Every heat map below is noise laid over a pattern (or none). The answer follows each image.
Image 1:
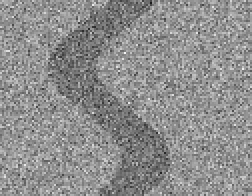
a wavy band
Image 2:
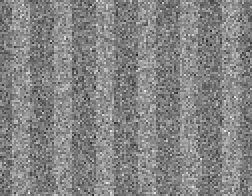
vertical stripes
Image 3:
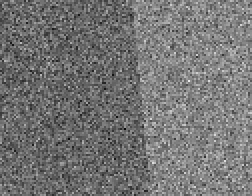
a sharp edge
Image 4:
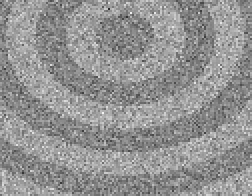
rings round one point
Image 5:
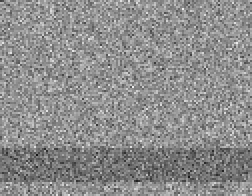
one horizontal stripe
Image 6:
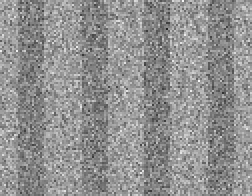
vertical stripes
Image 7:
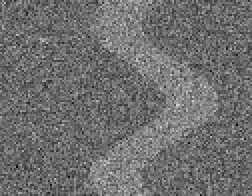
a wavy band
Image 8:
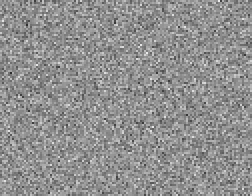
only noise
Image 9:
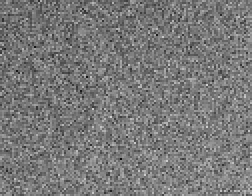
a smooth slope
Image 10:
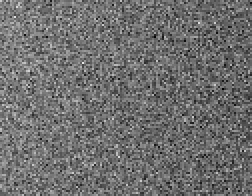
a smooth slope
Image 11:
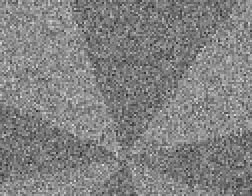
spokes from one point
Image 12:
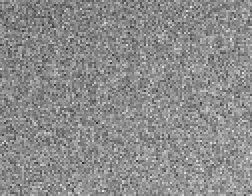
a smooth slope
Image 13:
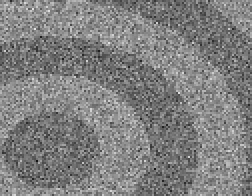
rings round one point
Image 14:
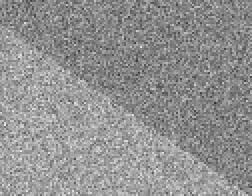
a sharp edge
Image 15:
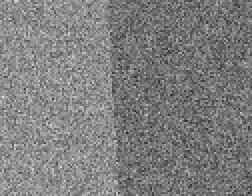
a sharp edge
